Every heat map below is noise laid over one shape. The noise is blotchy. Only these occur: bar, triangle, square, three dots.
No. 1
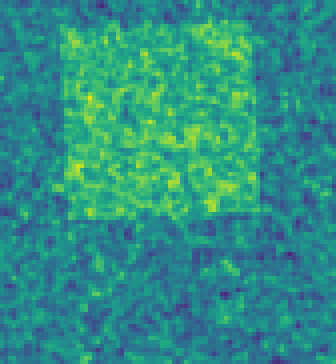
square
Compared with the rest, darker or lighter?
lighter
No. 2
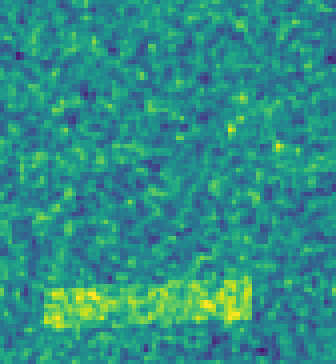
bar
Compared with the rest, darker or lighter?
lighter
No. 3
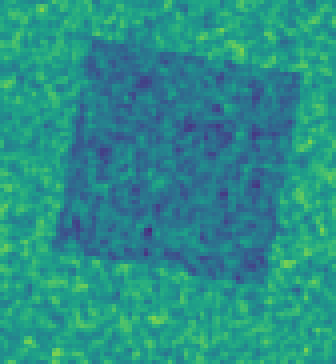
square
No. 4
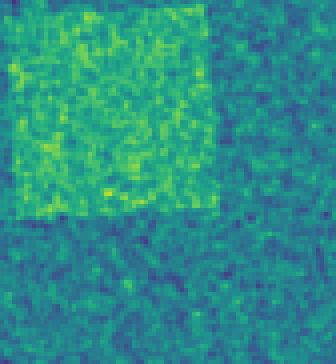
square
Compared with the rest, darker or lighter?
lighter
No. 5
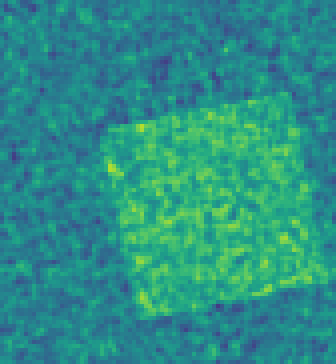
square
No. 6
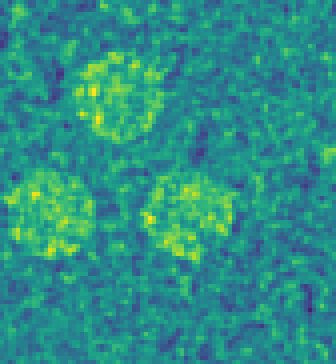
three dots
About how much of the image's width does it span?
two thirds
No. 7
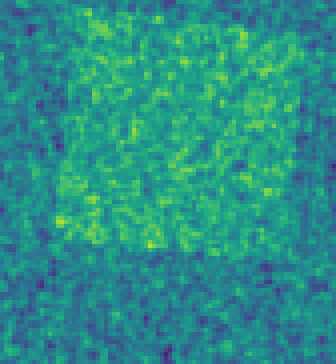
square
